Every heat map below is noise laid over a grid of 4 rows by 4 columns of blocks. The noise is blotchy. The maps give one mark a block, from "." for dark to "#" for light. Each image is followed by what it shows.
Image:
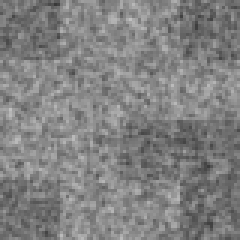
. # # .
# # # #
# # . .
. # # .
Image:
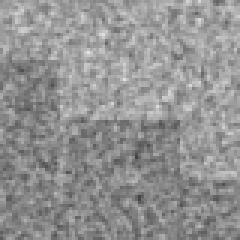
# # # #
. # # #
. . . #
. . . .
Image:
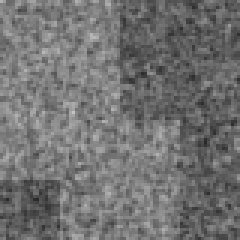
# # . .
# # . .
# # # .
. # # .
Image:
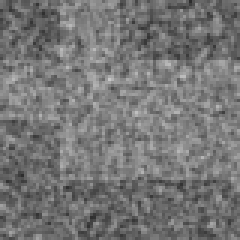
. # . .
# # # #
. # # #
. . . .
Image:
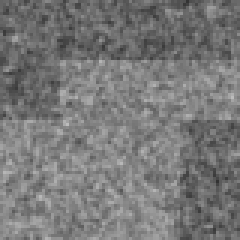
. . . .
. # # #
# # # .
# # # .
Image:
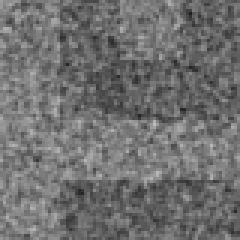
# . # .
# . . .
# # # #
# . . .
